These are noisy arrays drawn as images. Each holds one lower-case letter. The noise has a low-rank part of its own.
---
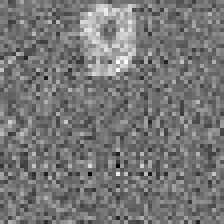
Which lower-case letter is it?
g
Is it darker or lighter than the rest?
lighter
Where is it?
top middle
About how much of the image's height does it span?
a third
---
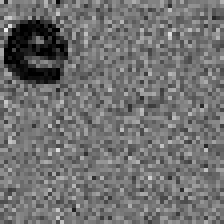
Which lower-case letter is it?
e
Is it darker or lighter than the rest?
darker
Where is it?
top left
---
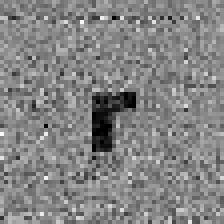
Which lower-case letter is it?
r
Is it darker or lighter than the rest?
darker
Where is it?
centre
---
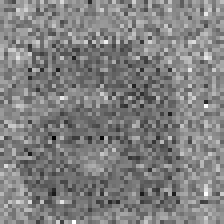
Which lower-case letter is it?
a
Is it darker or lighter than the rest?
darker
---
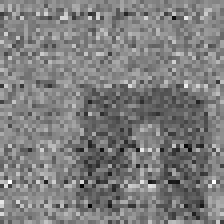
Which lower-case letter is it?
n
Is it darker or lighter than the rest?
darker
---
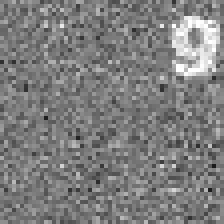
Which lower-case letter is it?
g
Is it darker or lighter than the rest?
lighter
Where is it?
top right
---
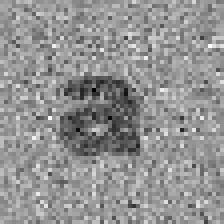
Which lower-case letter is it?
a
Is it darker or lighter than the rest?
darker
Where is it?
centre
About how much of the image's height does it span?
a third
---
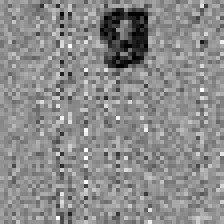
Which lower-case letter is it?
g
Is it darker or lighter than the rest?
darker
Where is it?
top middle
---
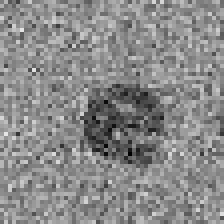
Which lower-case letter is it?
e
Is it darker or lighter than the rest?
darker
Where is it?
centre
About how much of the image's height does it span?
a third
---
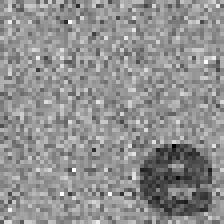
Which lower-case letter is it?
e
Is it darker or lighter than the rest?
darker
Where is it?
bottom right
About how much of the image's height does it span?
a third
